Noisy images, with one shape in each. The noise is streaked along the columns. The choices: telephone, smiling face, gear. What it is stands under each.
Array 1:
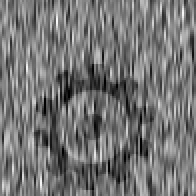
gear
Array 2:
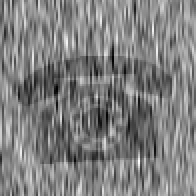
telephone
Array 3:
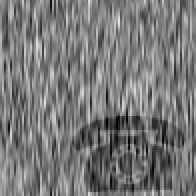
telephone
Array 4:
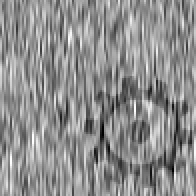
gear
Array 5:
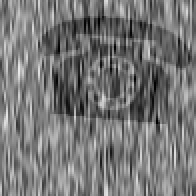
telephone
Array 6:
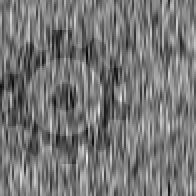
gear
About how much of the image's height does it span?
two thirds
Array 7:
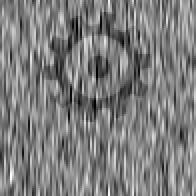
gear
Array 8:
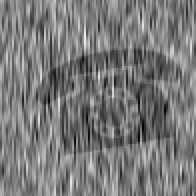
telephone
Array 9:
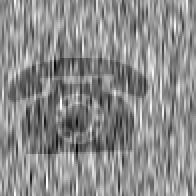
telephone
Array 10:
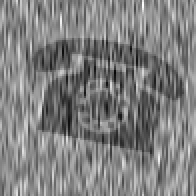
telephone
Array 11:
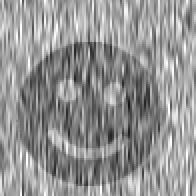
smiling face
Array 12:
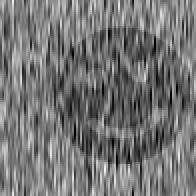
smiling face
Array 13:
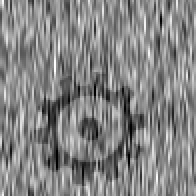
gear
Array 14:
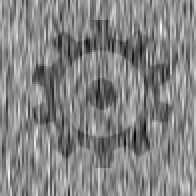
gear
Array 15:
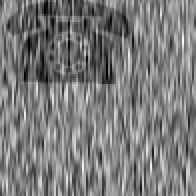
telephone
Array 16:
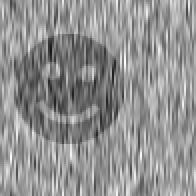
smiling face
